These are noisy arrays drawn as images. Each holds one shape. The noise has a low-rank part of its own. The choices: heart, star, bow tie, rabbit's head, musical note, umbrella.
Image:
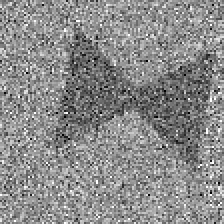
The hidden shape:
bow tie
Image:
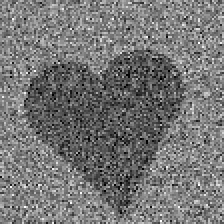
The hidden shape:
heart
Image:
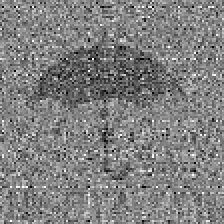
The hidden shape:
umbrella
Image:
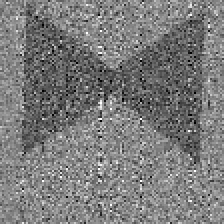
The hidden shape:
bow tie
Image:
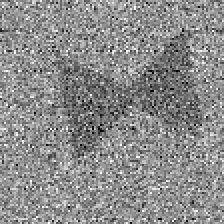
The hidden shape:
bow tie
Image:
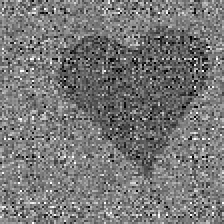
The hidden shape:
heart
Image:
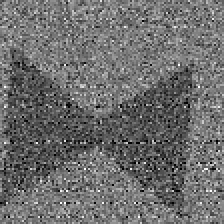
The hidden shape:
bow tie
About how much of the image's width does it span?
nearly all
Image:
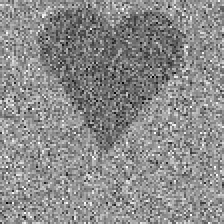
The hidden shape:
heart
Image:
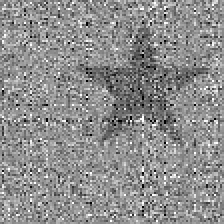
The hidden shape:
star
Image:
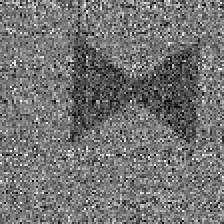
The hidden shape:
bow tie
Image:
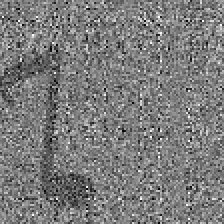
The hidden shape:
musical note
